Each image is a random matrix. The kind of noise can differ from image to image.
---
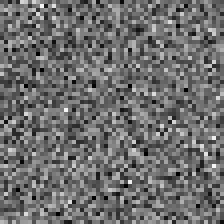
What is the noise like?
independent entries
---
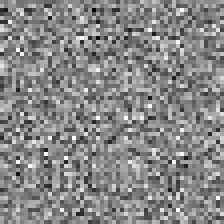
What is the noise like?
low rank plus noise
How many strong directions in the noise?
three or four
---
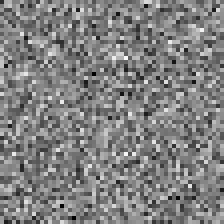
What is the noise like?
independent entries
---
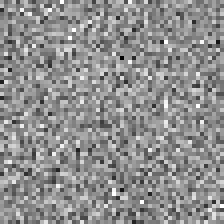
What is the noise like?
independent entries
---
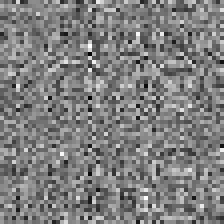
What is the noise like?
low rank plus noise
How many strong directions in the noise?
three or four
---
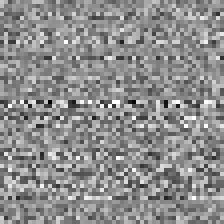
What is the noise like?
rows of uneven size
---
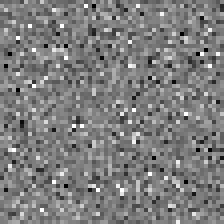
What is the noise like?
heavy tails
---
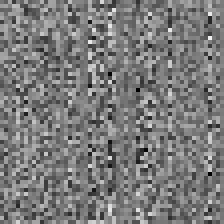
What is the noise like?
columns of uneven size
